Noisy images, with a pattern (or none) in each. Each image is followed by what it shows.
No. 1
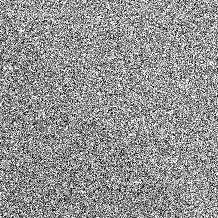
a sharp edge
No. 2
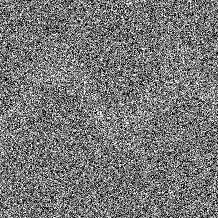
a wavy band
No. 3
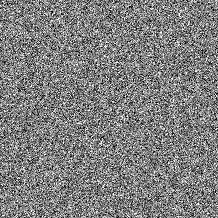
only noise
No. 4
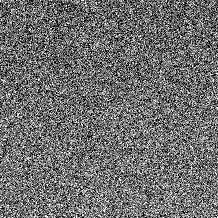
a smooth slope
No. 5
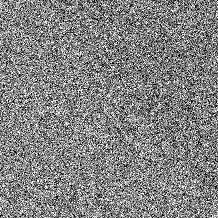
a sharp edge
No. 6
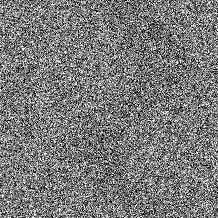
a wavy band
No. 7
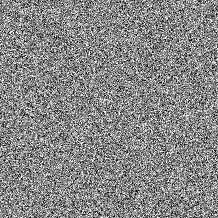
only noise
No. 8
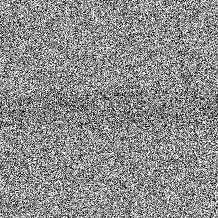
one horizontal stripe
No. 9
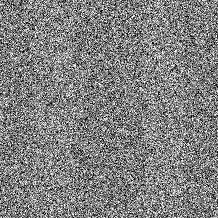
vertical stripes
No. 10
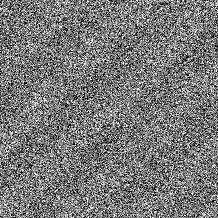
diagonal stripes
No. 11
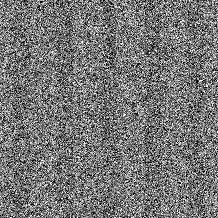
vertical stripes
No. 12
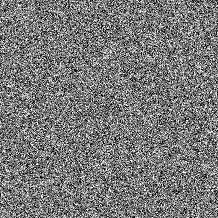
only noise
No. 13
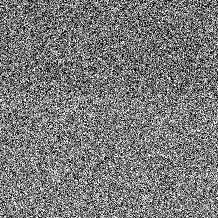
a sharp edge
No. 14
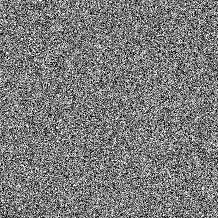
only noise
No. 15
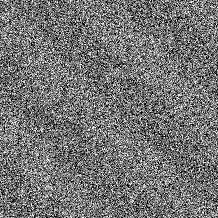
diagonal stripes
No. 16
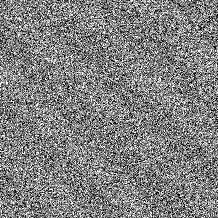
diagonal stripes
